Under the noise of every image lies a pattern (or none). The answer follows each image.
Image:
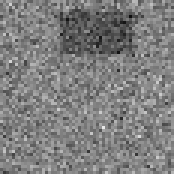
one block
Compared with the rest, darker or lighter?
darker
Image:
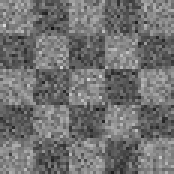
a checkerboard
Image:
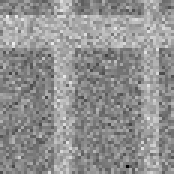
bands of rows crossing bands of columns
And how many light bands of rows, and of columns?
1 and 2
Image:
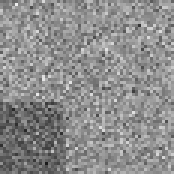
one block
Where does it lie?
bottom left
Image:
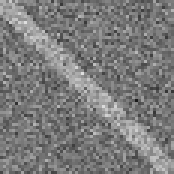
a diagonal band
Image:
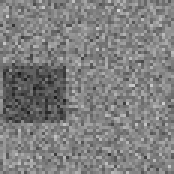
one block
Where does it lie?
middle left
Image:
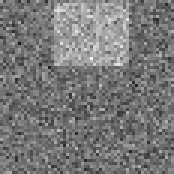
one block
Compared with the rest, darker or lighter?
lighter
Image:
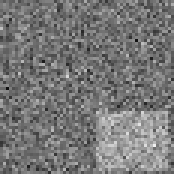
one block
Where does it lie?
bottom right
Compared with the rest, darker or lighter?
lighter
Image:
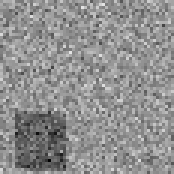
one block
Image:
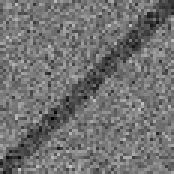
a diagonal band
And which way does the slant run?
bottom left to top right
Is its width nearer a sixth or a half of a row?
a sixth
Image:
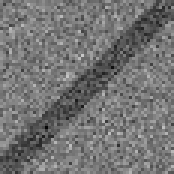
a diagonal band
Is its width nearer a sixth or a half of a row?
a sixth
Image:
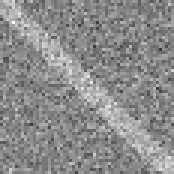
a diagonal band
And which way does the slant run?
top left to bottom right
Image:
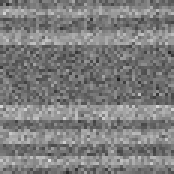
bands of rows
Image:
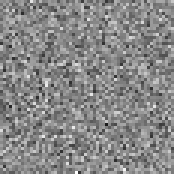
only noise
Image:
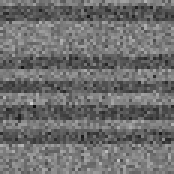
bands of rows
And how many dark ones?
5
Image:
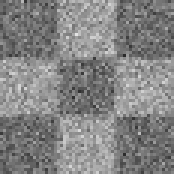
a checkerboard
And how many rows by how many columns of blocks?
3 by 3
